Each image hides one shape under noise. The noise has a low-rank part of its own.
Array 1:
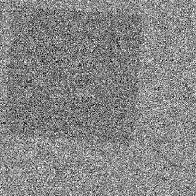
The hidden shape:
square
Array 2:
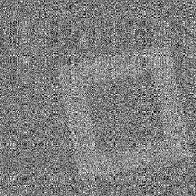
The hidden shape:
square frame
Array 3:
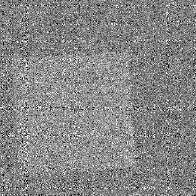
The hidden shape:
square
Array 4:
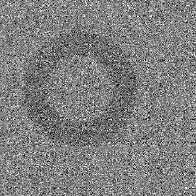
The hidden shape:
ring
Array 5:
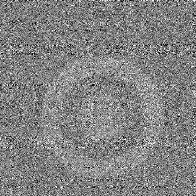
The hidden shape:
bullseye
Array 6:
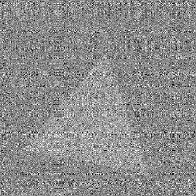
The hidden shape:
triangle
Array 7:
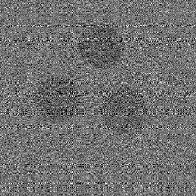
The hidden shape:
three dots
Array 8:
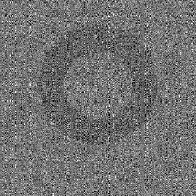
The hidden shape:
ring
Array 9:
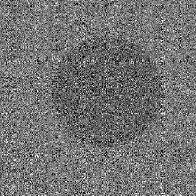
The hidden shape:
disc
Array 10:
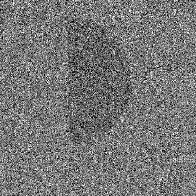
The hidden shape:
half disc
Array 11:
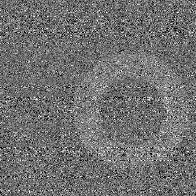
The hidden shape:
ring
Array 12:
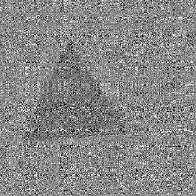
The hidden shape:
triangle
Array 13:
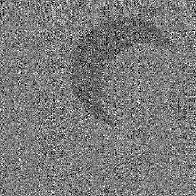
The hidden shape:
crescent
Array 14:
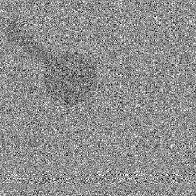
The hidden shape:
lollipop
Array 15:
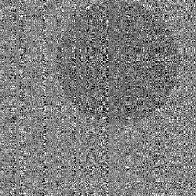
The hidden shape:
disc
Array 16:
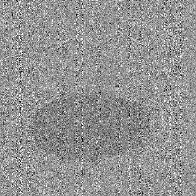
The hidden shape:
ellipse
